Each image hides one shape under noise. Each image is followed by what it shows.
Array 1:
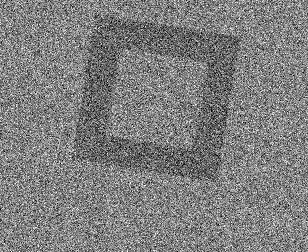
dark square frame
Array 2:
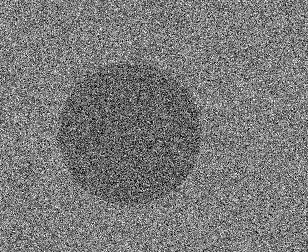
dark disc
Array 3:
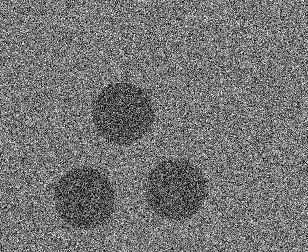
dark three dots
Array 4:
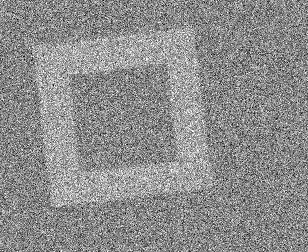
light square frame
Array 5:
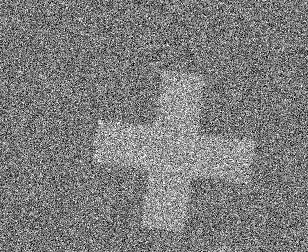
light cross
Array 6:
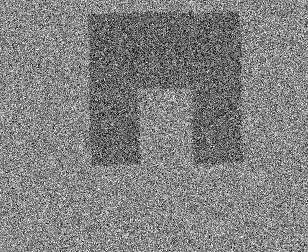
dark square with a notch
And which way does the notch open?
down
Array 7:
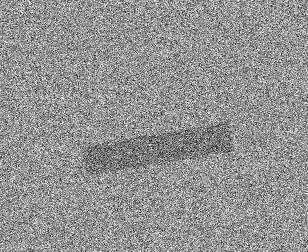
dark bar
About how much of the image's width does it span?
half
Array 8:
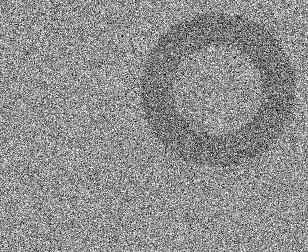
dark ring
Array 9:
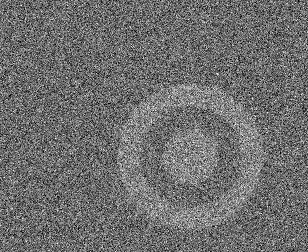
light bullseye
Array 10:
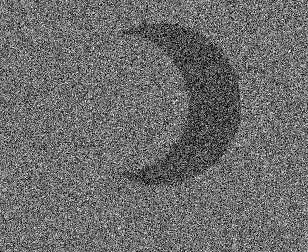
dark crescent
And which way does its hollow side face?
left
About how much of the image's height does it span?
two thirds
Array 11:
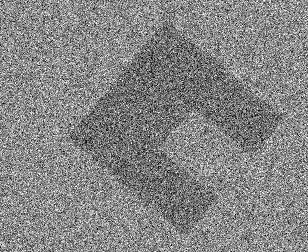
dark square with a notch
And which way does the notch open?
down and right
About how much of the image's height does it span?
nearly all
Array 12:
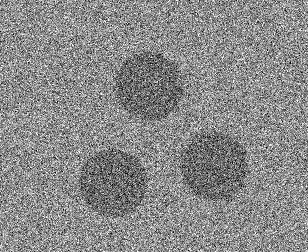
dark three dots
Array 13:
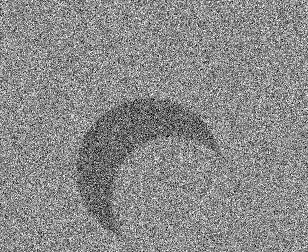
dark crescent
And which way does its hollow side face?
down and right
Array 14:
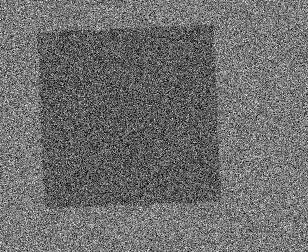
dark square
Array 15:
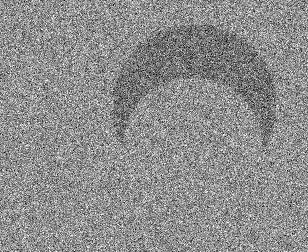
dark crescent
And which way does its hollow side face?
down
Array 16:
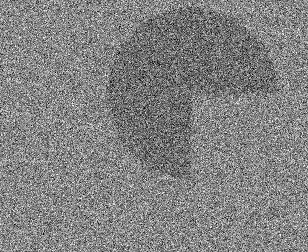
dark disc with a wedge cut out
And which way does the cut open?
down and right
